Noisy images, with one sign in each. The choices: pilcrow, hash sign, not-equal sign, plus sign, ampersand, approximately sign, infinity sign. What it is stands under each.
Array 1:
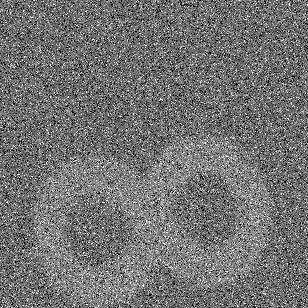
infinity sign
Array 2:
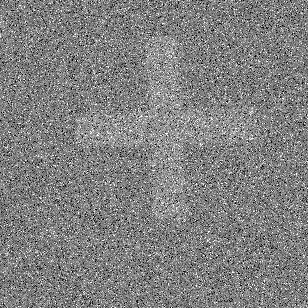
plus sign
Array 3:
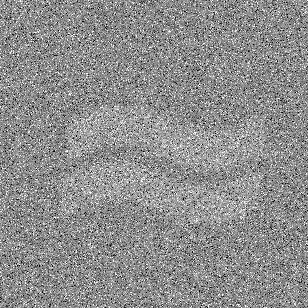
approximately sign
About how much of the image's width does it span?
two thirds
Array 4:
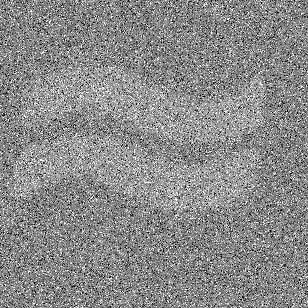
approximately sign
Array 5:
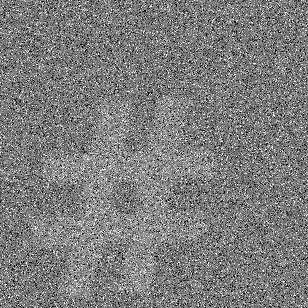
hash sign
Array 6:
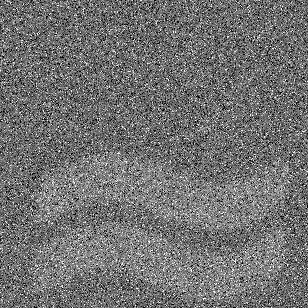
approximately sign
